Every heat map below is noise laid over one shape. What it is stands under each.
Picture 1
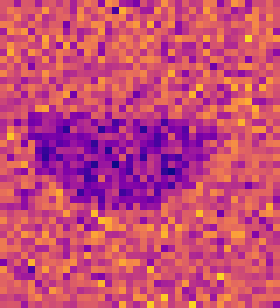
half disc
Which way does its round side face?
down
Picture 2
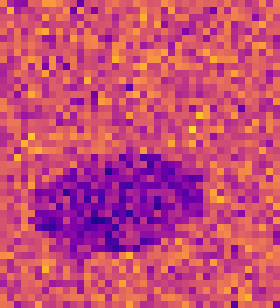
ellipse
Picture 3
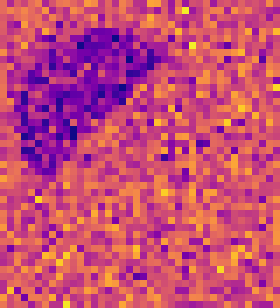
half disc
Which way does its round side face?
up and left
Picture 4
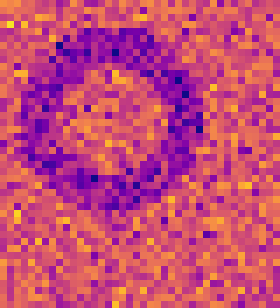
ring
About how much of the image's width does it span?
two thirds
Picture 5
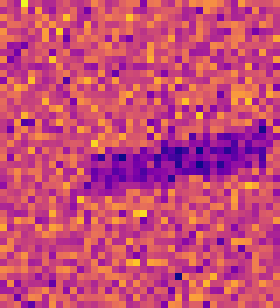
bar
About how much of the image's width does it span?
two thirds
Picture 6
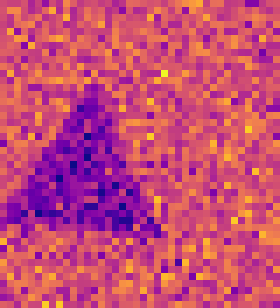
triangle
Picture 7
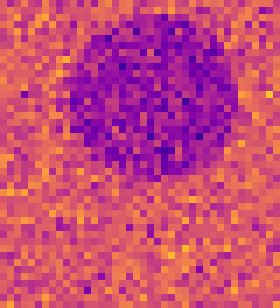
disc
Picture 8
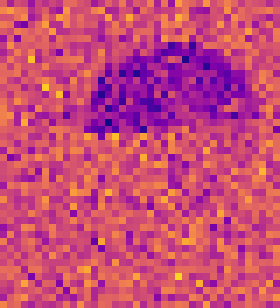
half disc
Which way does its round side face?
up
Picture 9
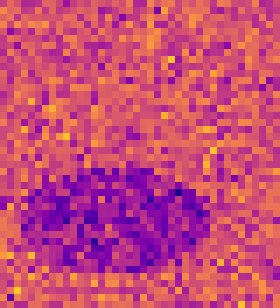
ellipse
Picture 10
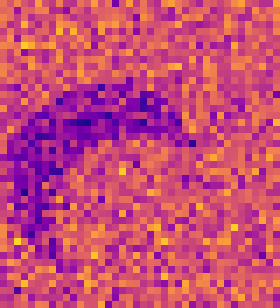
crescent
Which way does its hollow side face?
down and right
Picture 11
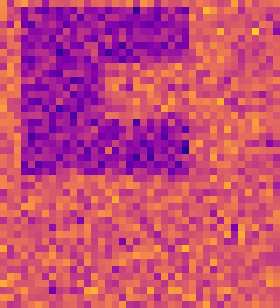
square with a notch
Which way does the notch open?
right
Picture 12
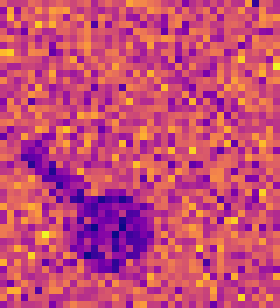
lollipop
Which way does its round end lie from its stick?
down and right
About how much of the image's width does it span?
half
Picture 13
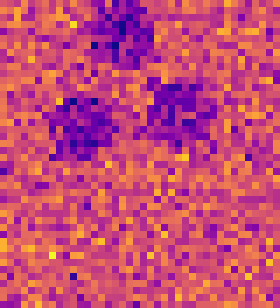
three dots
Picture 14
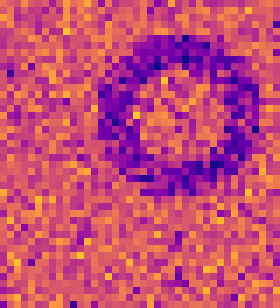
ring
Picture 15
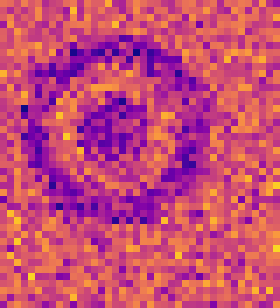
bullseye
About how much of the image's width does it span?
two thirds
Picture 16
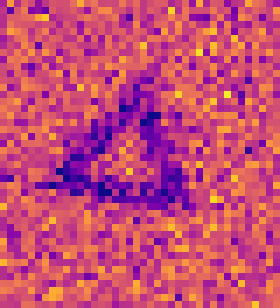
triangle frame
